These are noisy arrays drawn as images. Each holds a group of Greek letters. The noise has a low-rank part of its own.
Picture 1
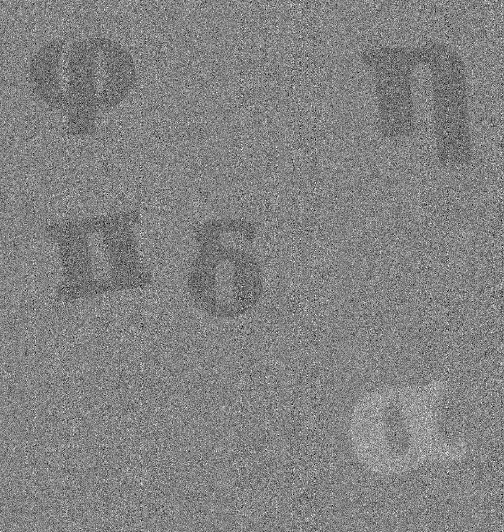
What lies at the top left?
phi
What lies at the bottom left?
nothing
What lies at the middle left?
pi
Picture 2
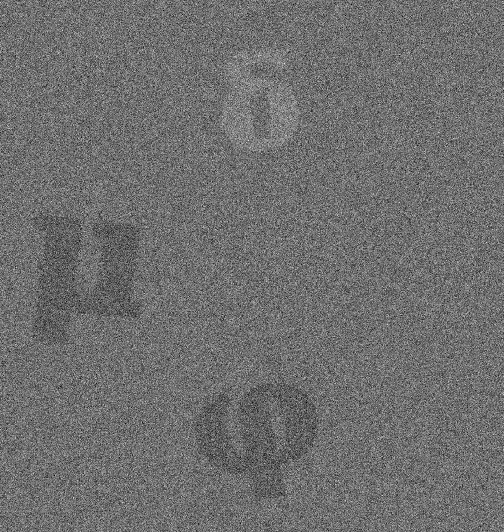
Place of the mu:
middle left
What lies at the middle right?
nothing
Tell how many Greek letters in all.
3
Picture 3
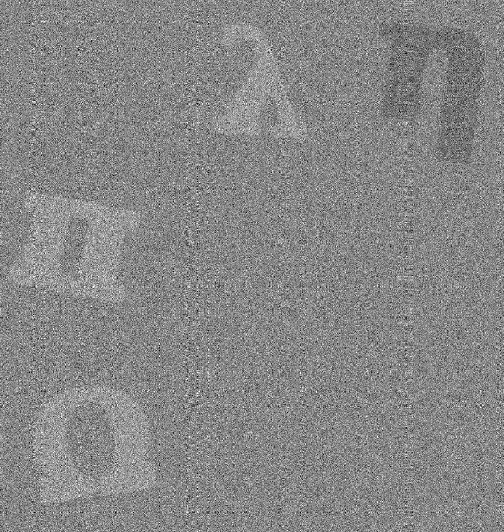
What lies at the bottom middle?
nothing
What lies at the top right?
eta
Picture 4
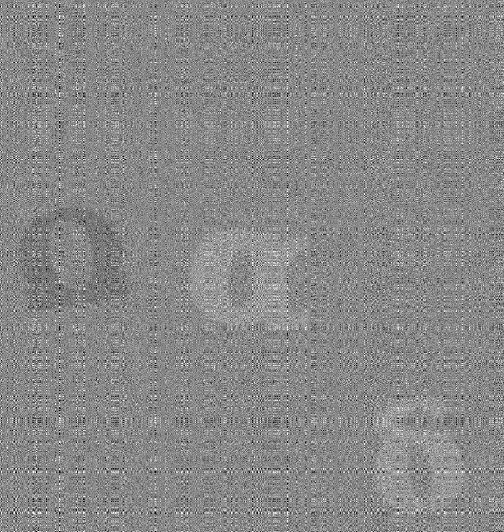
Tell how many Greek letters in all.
3
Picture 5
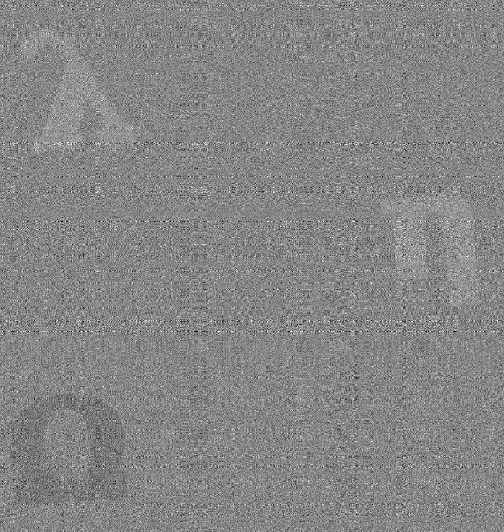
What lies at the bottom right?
nothing
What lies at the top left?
lambda
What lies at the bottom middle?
nothing
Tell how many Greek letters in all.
3
